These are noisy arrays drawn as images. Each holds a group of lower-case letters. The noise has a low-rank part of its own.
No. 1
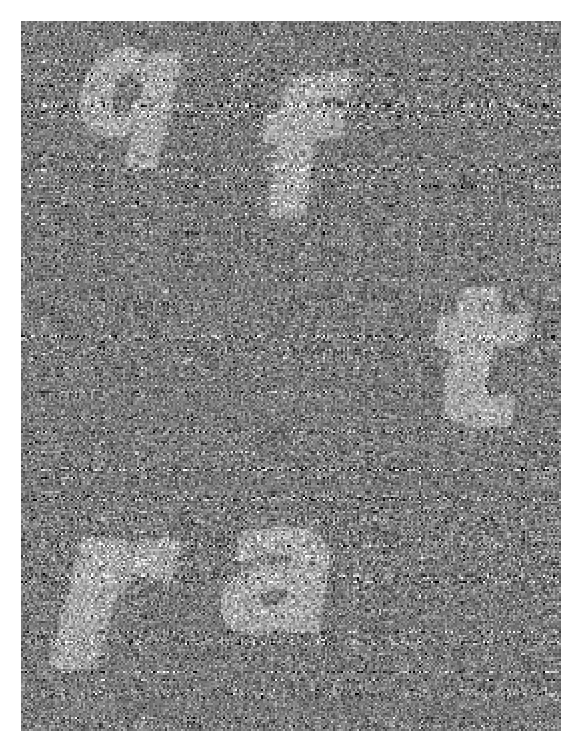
top left: q; top middle: f; middle right: t; bottom left: r; bottom middle: a
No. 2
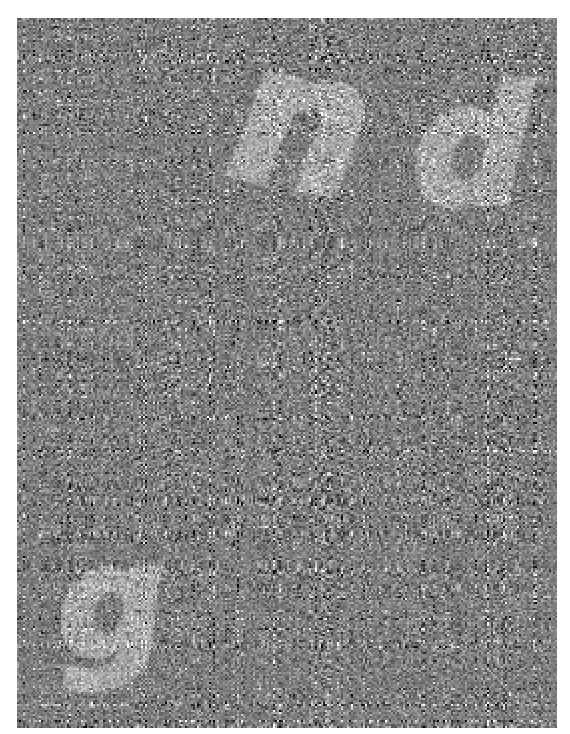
top middle: n; top right: d; bottom left: g
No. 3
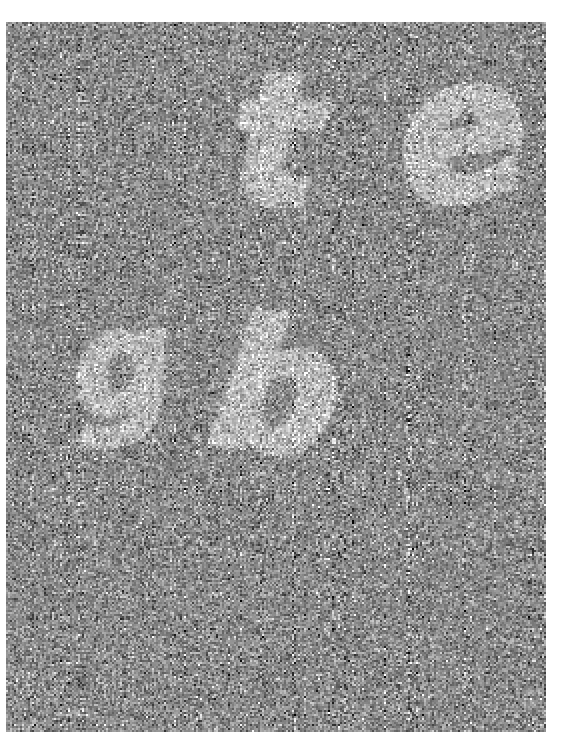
top middle: t; top right: e; middle left: g; centre: b
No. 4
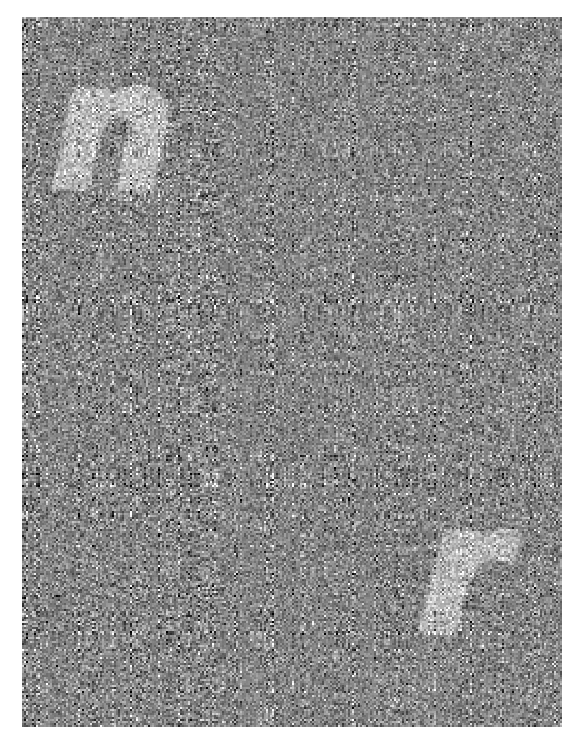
top left: n; bottom right: r
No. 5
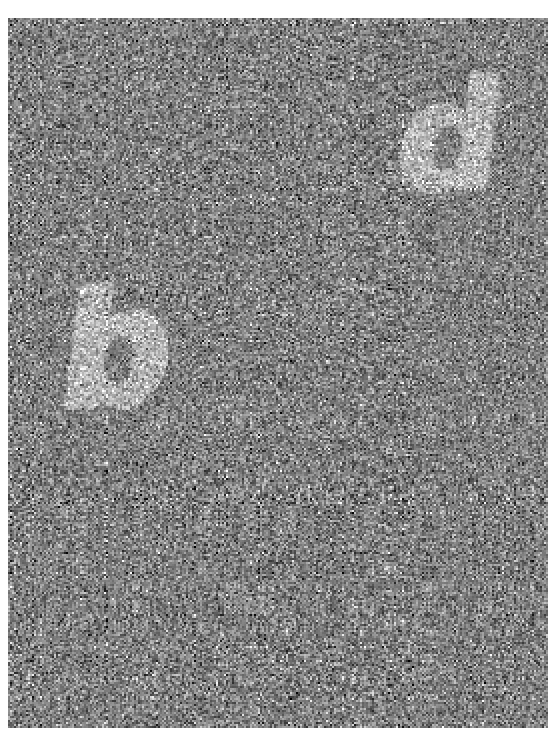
top right: d; middle left: b
